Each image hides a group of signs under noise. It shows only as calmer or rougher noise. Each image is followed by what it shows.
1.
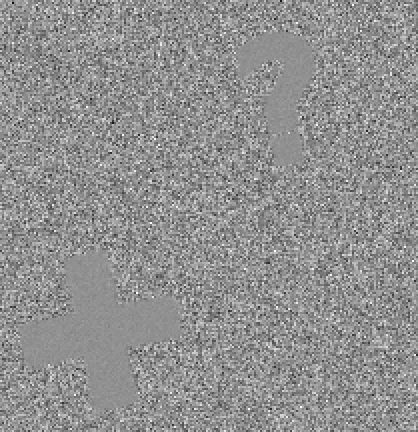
top right: question mark; bottom left: plus sign
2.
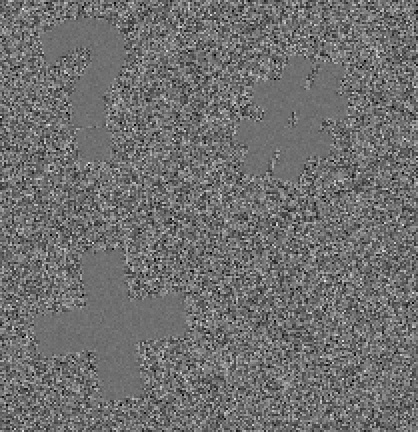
top left: question mark; top right: hash sign; bottom left: plus sign
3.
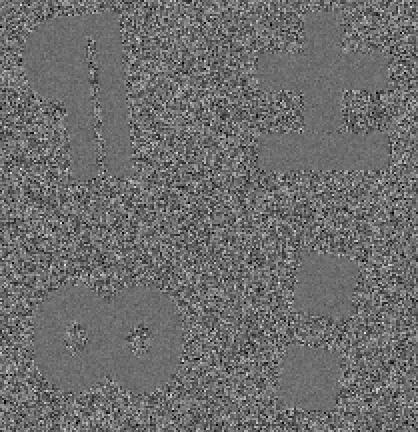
top left: pilcrow; top right: plus-minus sign; bottom left: infinity sign; bottom right: colon
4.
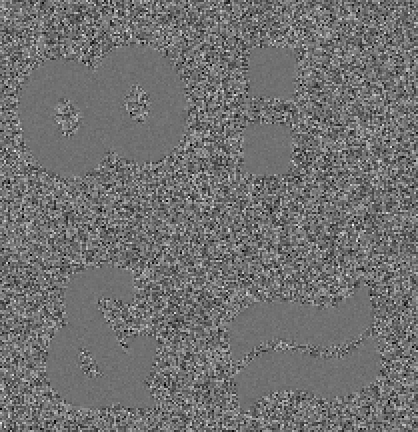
top left: infinity sign; top right: colon; bottom left: ampersand; bottom right: approximately sign
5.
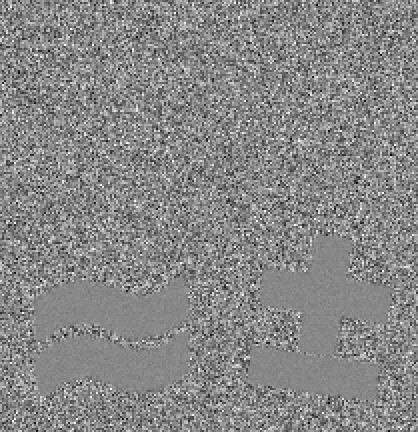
bottom left: approximately sign; bottom right: plus-minus sign
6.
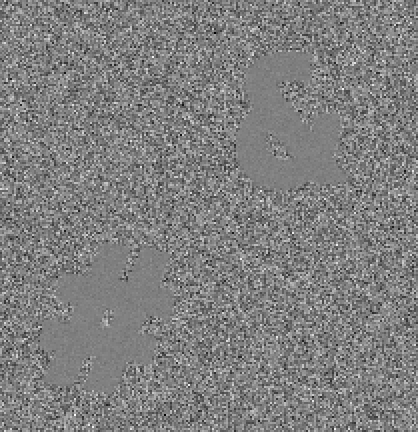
top right: ampersand; bottom left: hash sign
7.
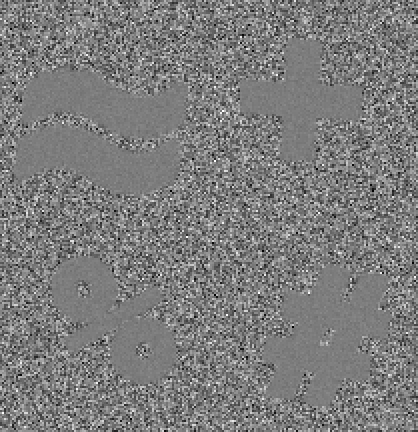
top left: approximately sign; top right: plus sign; bottom left: percent sign; bottom right: hash sign
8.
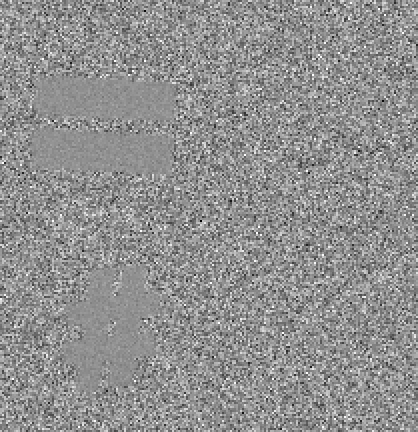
top left: equals sign; bottom left: hash sign
